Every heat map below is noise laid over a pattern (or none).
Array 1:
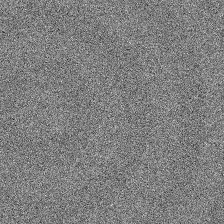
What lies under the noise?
rings round one point
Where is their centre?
middle left
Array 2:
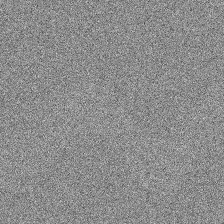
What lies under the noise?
a wavy band
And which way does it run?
left to right
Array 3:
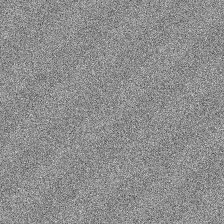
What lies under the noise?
diagonal stripes
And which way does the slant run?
bottom left to top right
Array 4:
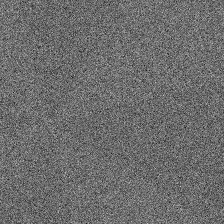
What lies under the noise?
spokes from one point
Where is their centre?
middle left
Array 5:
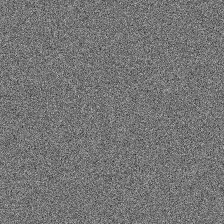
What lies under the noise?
only noise
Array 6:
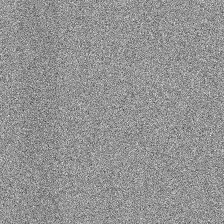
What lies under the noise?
one vertical stripe
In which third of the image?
left
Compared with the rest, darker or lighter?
darker
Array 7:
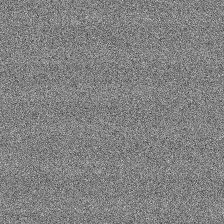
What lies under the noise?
horizontal stripes
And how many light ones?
6
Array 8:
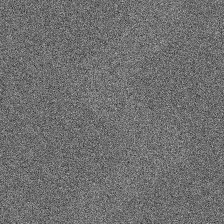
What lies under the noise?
a wavy band
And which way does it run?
top to bottom
